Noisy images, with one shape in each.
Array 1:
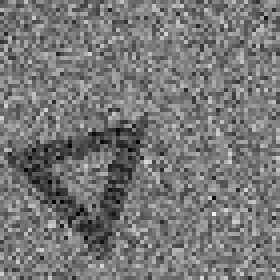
triangle frame
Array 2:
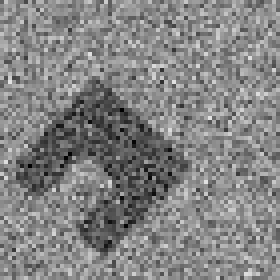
square with a notch
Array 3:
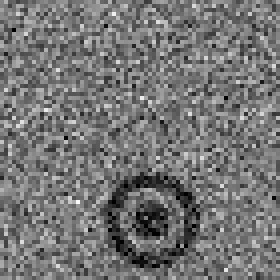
bullseye
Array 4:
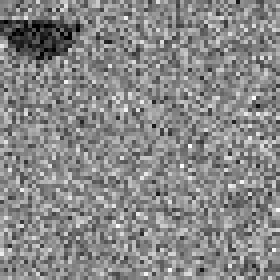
half disc
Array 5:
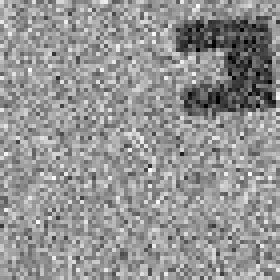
square with a notch
